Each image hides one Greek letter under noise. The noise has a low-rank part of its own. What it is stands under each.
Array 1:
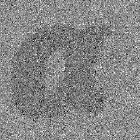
dark alpha
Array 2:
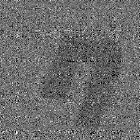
dark eta
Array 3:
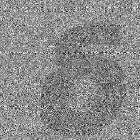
dark delta
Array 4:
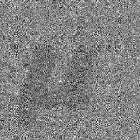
dark mu
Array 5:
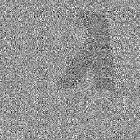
dark lambda
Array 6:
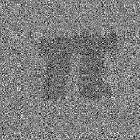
dark pi
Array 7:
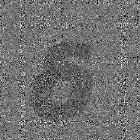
dark delta
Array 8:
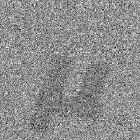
dark mu
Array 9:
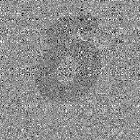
dark delta
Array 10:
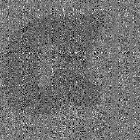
dark alpha
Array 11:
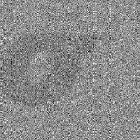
dark sigma
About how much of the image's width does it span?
two thirds
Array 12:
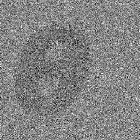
dark theta
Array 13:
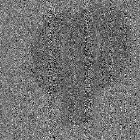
dark phi
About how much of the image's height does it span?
nearly all
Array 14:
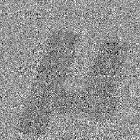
dark mu
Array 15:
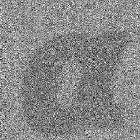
dark alpha
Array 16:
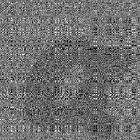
dark alpha
